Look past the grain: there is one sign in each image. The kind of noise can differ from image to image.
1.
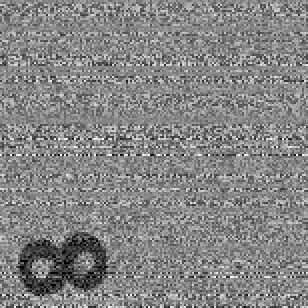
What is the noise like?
rows of uneven size
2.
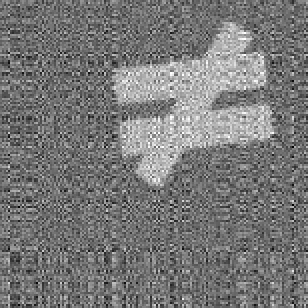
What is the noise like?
low rank plus noise
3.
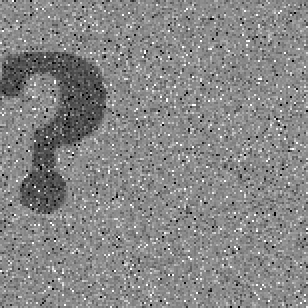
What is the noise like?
heavy tails
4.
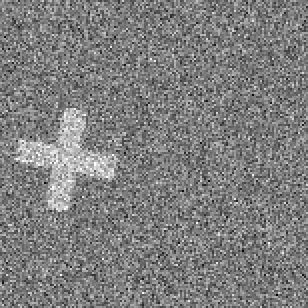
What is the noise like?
independent entries
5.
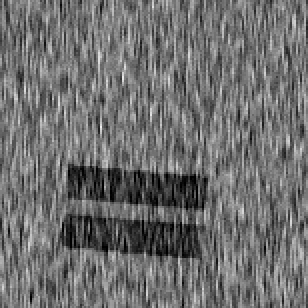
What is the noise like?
streaked along the columns
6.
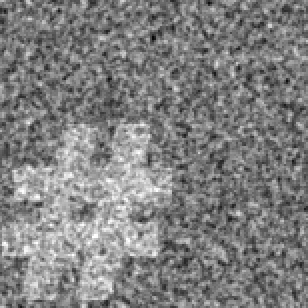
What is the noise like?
blotchy
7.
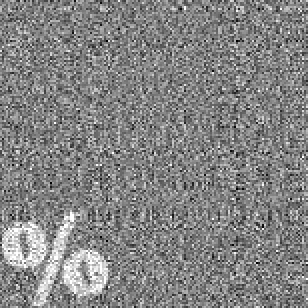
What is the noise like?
low rank plus noise
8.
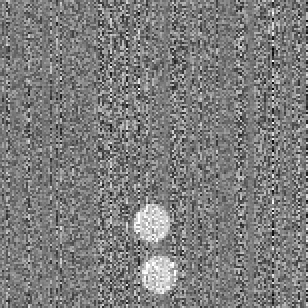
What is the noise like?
columns of uneven size
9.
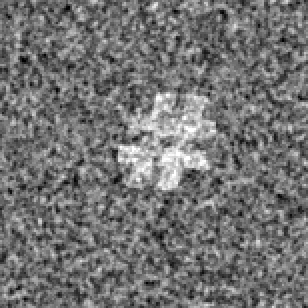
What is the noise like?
blotchy
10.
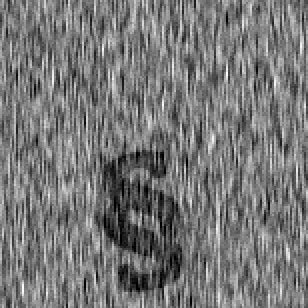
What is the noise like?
streaked along the columns
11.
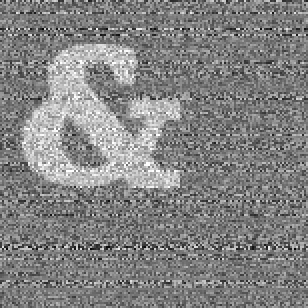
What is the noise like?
rows of uneven size
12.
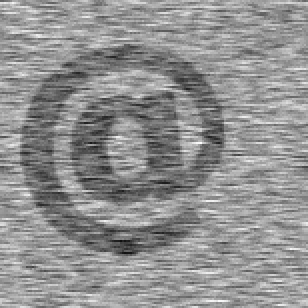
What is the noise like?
streaked along the rows
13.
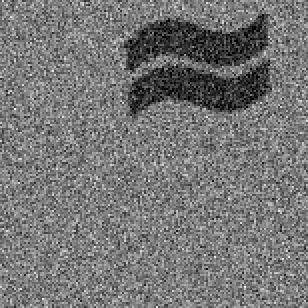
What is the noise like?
independent entries
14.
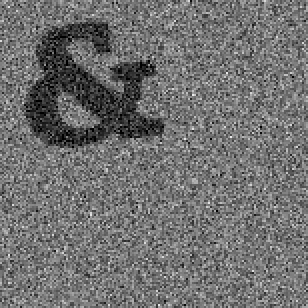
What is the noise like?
independent entries
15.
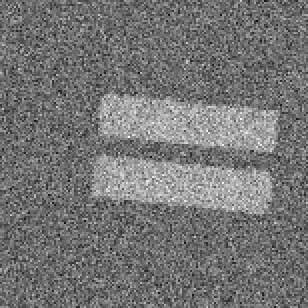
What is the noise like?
independent entries
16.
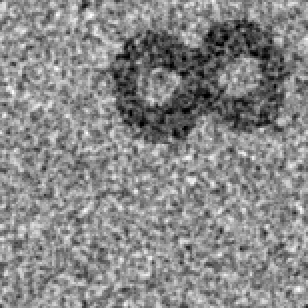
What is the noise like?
blotchy
